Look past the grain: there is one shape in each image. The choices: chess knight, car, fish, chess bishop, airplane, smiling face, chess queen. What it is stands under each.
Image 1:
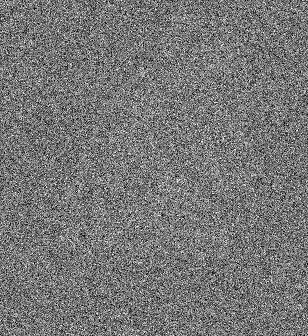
light chess knight
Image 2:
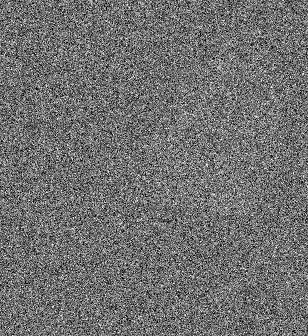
light chess knight
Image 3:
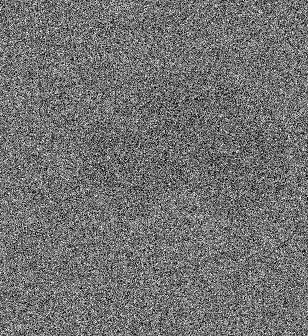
dark car
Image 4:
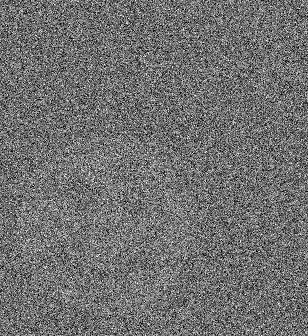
light smiling face
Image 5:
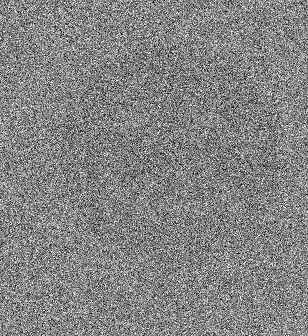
dark smiling face
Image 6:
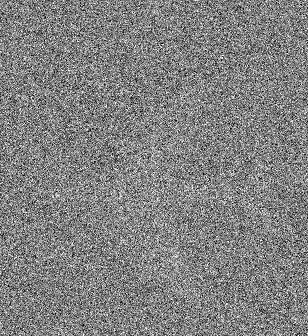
light airplane
